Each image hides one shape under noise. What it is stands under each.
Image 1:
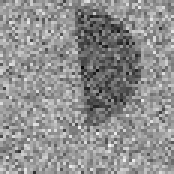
half disc
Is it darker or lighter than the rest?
darker
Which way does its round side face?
right
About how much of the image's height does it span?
two thirds
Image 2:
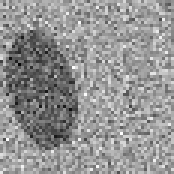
ellipse
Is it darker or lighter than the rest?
darker
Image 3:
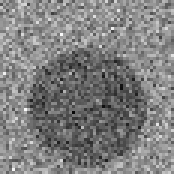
disc
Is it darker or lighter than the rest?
darker
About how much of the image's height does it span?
two thirds
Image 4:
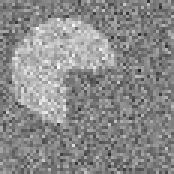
disc with a wedge cut out
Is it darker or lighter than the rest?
lighter
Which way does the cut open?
down and right
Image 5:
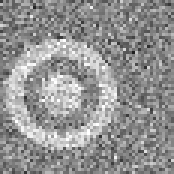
bullseye
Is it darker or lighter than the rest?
lighter
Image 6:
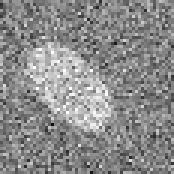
ellipse
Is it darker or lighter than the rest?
lighter
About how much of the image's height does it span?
half
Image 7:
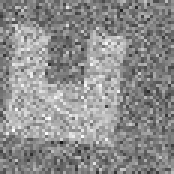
square with a notch
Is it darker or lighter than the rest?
lighter
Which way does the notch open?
up
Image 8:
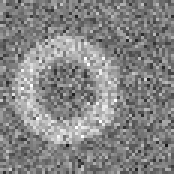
ring
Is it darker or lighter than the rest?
lighter
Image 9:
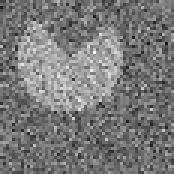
disc with a wedge cut out
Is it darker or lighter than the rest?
lighter
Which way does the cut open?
up
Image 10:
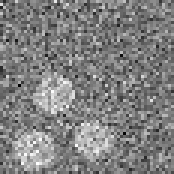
three dots
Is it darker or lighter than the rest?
lighter
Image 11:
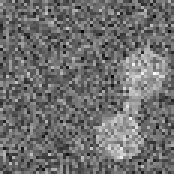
dumbbell
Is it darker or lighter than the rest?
lighter
